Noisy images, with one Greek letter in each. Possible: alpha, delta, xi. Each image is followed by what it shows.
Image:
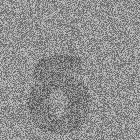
dark delta
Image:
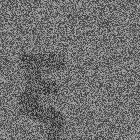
dark xi
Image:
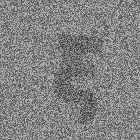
dark xi
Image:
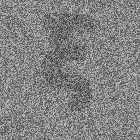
dark xi
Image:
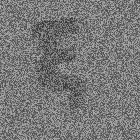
dark xi
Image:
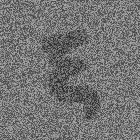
dark xi
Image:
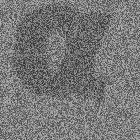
dark alpha
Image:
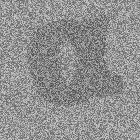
dark alpha
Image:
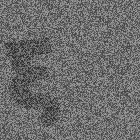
dark xi
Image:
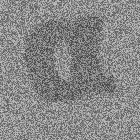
dark alpha
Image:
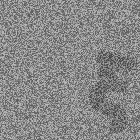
dark xi
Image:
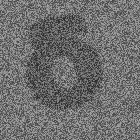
dark delta
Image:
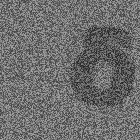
dark delta
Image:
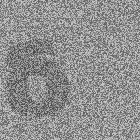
dark delta
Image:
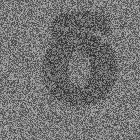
dark delta
